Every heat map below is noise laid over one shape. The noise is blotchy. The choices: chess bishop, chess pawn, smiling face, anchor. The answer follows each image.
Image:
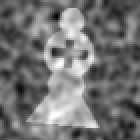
chess bishop
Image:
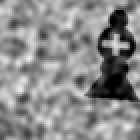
chess bishop
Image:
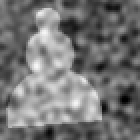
chess pawn
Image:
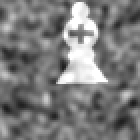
chess bishop
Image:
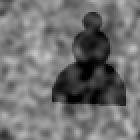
chess pawn
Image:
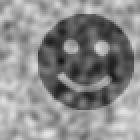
smiling face
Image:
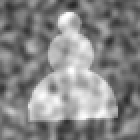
chess pawn
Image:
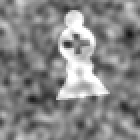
chess bishop
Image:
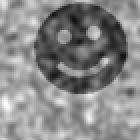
smiling face
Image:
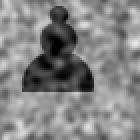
chess pawn
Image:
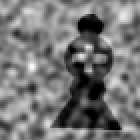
chess bishop
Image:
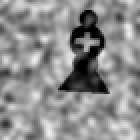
chess bishop
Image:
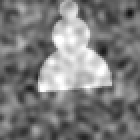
chess pawn
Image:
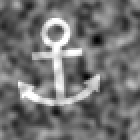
anchor
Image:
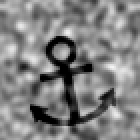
anchor
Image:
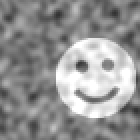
smiling face
